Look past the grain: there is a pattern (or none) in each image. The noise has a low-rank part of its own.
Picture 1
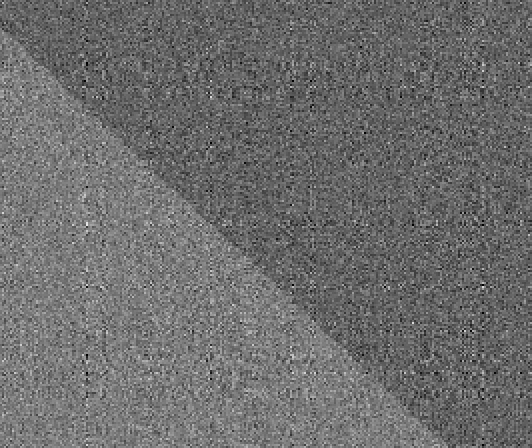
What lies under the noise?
a sharp edge
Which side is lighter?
bottom left
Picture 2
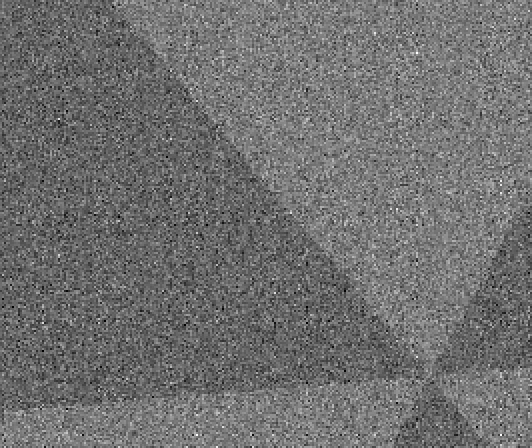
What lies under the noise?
spokes from one point
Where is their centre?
bottom right
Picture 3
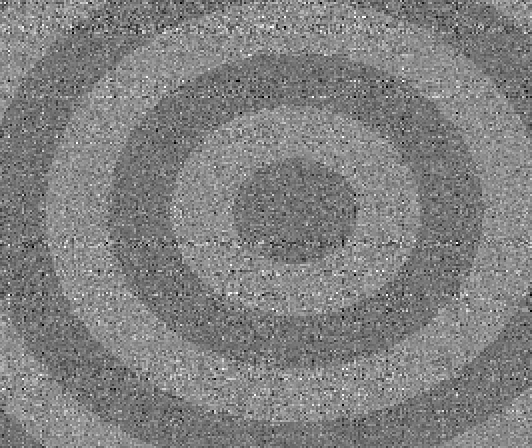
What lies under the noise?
rings round one point
